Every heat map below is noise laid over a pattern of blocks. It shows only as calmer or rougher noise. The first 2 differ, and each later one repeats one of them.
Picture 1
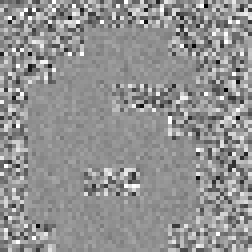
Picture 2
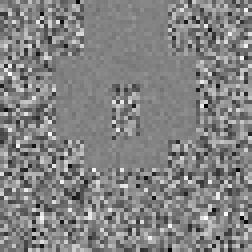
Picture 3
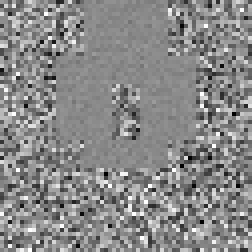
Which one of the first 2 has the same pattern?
2
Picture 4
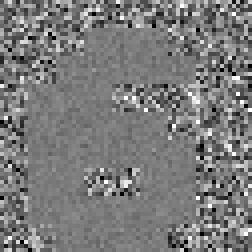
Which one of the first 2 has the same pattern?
1
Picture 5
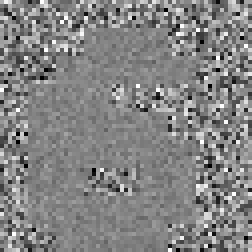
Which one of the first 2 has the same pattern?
1
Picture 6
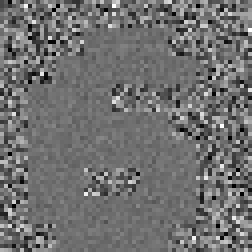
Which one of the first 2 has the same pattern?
1
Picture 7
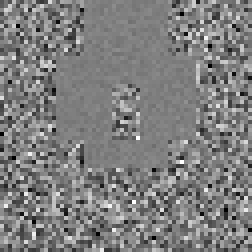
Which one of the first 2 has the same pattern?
2
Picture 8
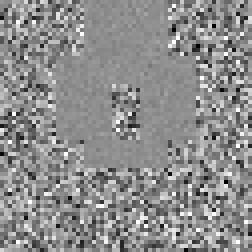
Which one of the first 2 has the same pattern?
2
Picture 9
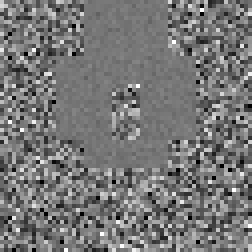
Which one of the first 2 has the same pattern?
2
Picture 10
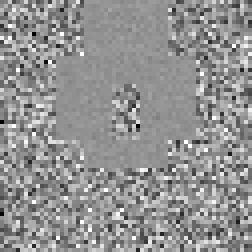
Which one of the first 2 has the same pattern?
2
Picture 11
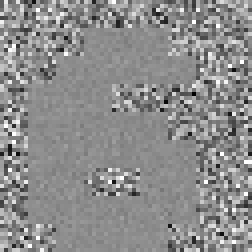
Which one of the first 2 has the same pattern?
1
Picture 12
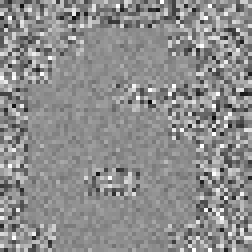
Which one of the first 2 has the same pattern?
1
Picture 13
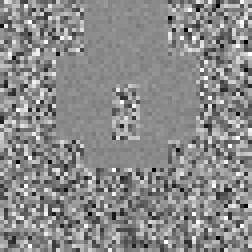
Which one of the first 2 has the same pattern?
2
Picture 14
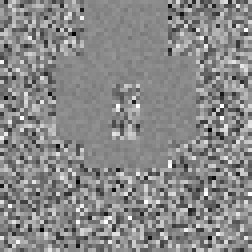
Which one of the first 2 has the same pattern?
2
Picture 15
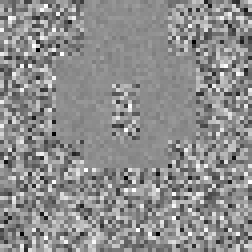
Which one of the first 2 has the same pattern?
2
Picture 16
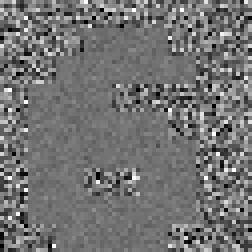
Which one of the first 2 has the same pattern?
1
